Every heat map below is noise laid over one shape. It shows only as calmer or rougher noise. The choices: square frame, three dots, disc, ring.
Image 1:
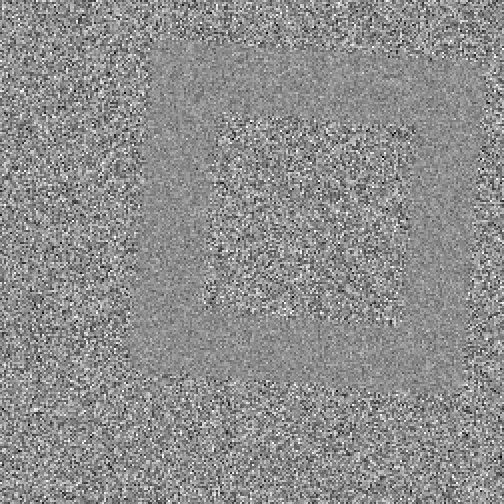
calm square frame
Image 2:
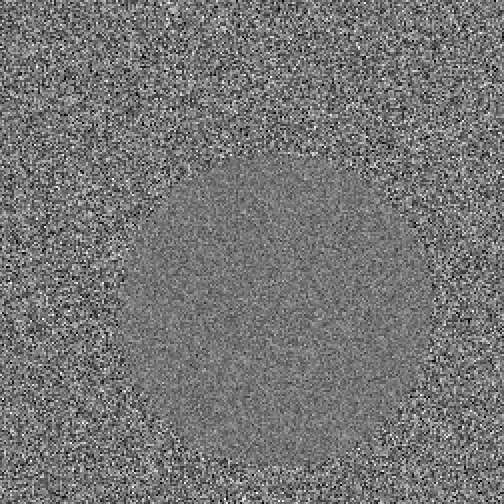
calm disc
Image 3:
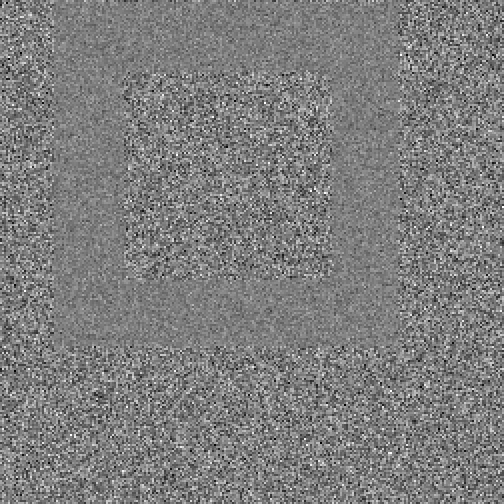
calm square frame
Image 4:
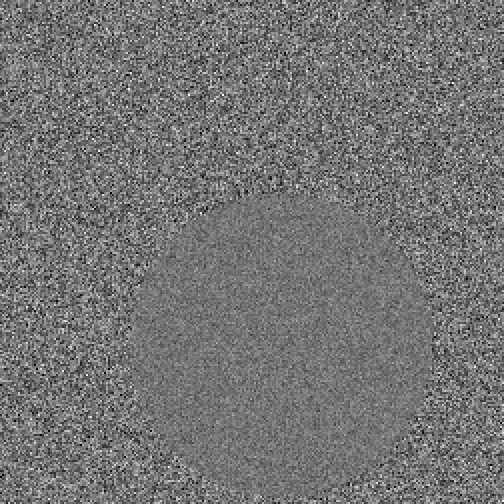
calm disc
